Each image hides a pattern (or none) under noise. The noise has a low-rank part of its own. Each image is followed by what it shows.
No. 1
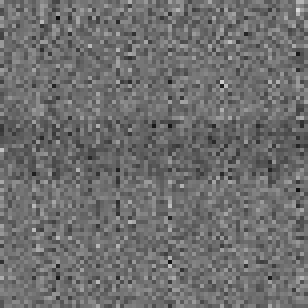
one horizontal stripe
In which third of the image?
middle
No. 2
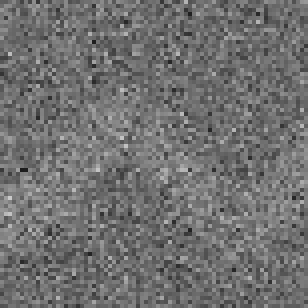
a wavy band
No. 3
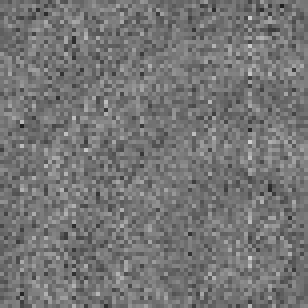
rings round one point
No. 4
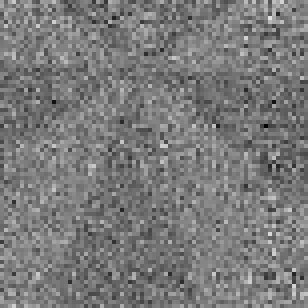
spokes from one point
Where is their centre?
top middle
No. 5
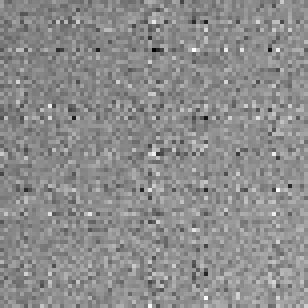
a smooth slope
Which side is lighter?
bottom right
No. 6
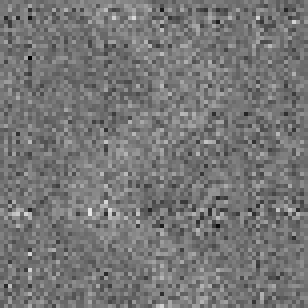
a wavy band
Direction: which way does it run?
top to bottom
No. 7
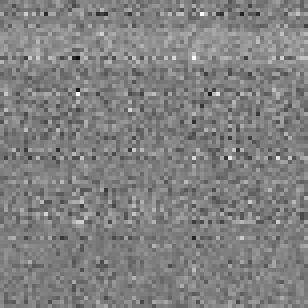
one horizontal stripe
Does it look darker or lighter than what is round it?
lighter
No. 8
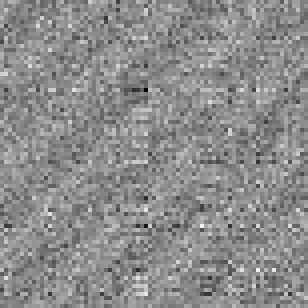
diagonal stripes
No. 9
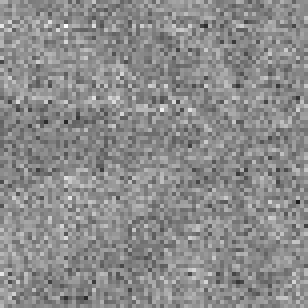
spokes from one point
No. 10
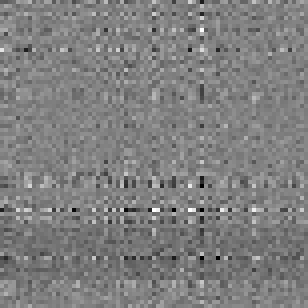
one horizontal stripe
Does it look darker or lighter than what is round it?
darker
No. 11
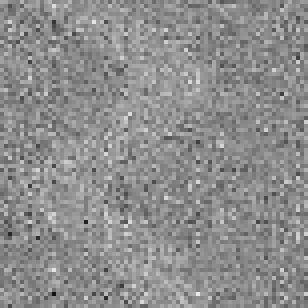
a wavy band
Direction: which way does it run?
top to bottom
